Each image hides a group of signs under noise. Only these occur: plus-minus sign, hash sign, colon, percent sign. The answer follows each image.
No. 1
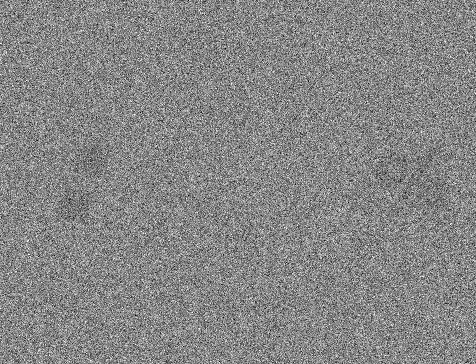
middle left: dark colon; middle right: dark percent sign
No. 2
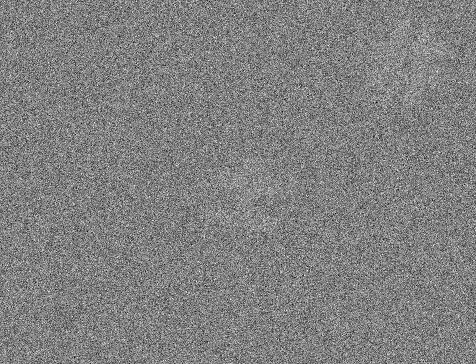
top right: light hash sign; centre: light plus-minus sign
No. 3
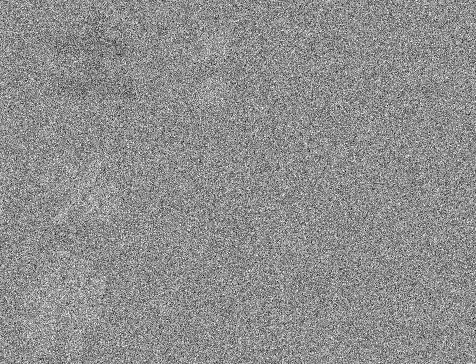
top left: dark plus-minus sign; top middle: light colon; middle left: light percent sign; bottom left: light hash sign
